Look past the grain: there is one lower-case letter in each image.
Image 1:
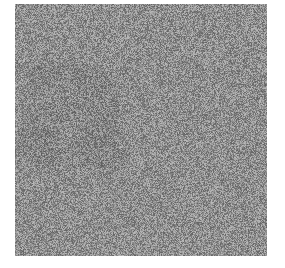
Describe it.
dark a, middle left
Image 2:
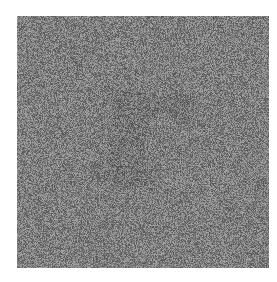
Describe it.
dark r, centre
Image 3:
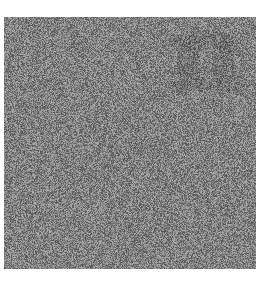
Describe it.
dark n, top right
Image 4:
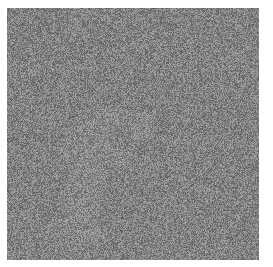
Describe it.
light f
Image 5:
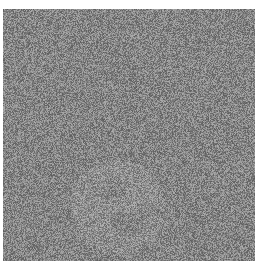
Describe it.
light e, bottom middle
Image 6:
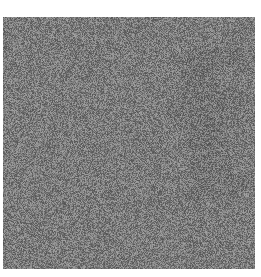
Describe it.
dark f
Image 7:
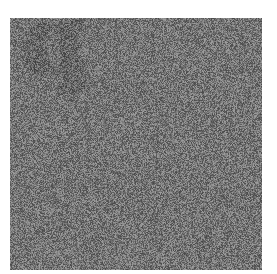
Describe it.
dark q, top left
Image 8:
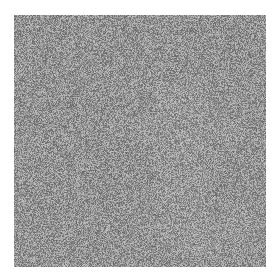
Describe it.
light t
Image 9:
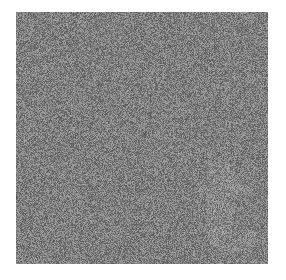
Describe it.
light t, bottom right
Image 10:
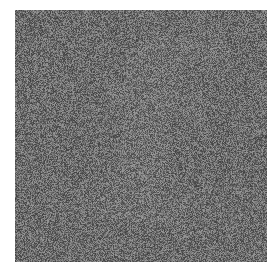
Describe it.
light f
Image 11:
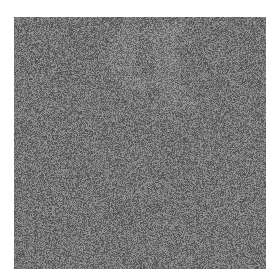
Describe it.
light q, top middle
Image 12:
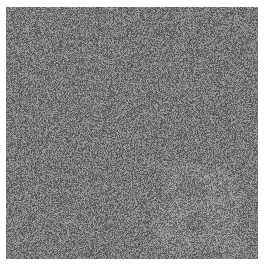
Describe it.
light a, bottom right
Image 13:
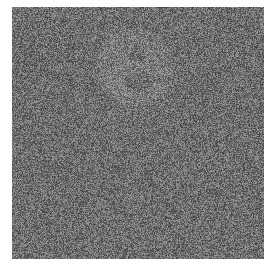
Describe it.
light e, top middle
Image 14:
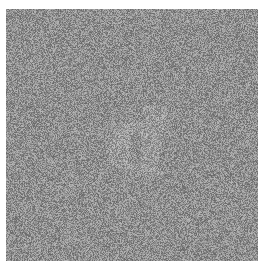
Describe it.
light d, centre
